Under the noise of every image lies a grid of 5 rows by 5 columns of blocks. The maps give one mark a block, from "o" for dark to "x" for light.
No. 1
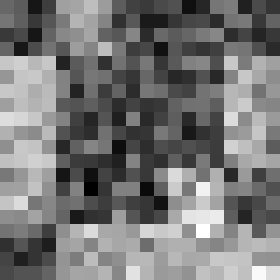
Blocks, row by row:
oxooo
xooox
xooox
xooxo
oxxxx
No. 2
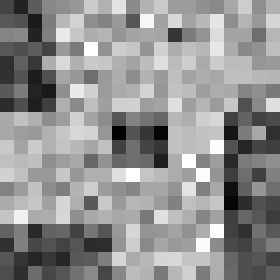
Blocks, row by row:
oxxxx
oxxxx
xxoxo
xxxxo
ooxxo
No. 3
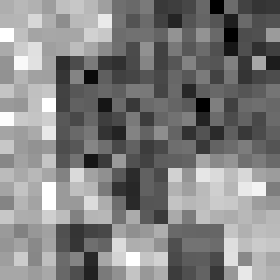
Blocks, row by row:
xxooo
xoooo
xoooo
xxoxx
xoxox
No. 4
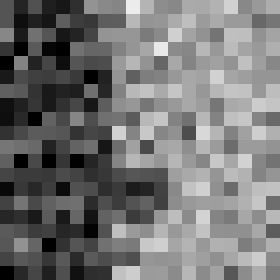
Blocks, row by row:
ooxxx
ooxxx
ooxxx
oooxx
ooxxx
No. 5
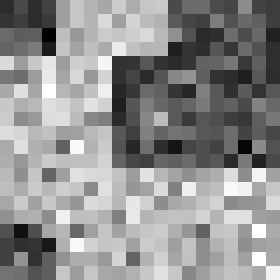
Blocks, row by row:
oxxoo
xxooo
xxooo
xxxxx
oxxxx
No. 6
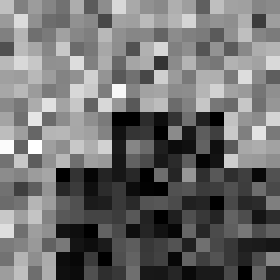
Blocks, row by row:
xxxxx
xxxxx
xxoox
xoooo
xoooo
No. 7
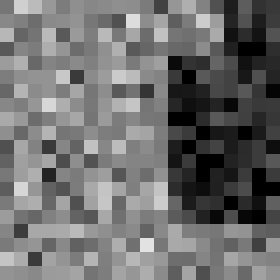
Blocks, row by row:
xxxxo
xxxoo
xxxoo
xxxoo
xxxxx
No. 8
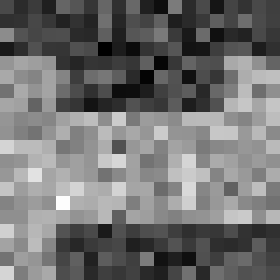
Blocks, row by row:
ooooo
xooox
xxxxx
xxxxx
xoooo
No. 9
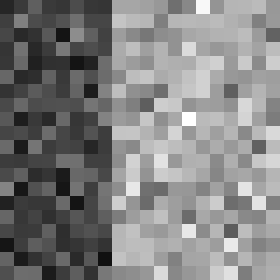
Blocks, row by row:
ooxxx
ooxxx
ooxxx
ooxxx
ooxxx
